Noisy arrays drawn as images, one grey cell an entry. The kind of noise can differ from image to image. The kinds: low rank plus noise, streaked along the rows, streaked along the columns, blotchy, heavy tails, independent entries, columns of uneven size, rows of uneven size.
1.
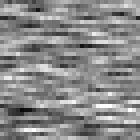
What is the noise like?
streaked along the rows
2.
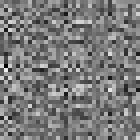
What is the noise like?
low rank plus noise
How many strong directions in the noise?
three or four
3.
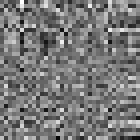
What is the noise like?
low rank plus noise
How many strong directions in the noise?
two
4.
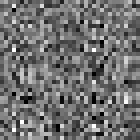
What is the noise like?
low rank plus noise
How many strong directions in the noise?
three or four
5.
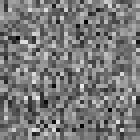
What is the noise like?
low rank plus noise
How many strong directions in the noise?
five to eight
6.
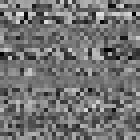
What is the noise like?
rows of uneven size
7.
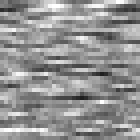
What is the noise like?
streaked along the rows
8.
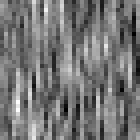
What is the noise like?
streaked along the columns
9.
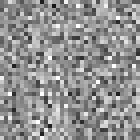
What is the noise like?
low rank plus noise
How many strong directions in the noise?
five to eight
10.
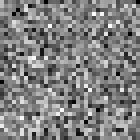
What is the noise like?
independent entries
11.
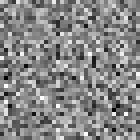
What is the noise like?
low rank plus noise
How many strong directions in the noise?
five to eight
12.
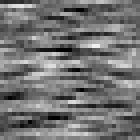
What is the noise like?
streaked along the rows
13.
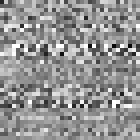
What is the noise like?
rows of uneven size
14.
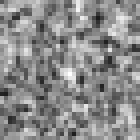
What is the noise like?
blotchy
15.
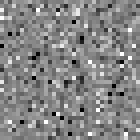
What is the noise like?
heavy tails
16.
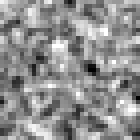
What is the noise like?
blotchy
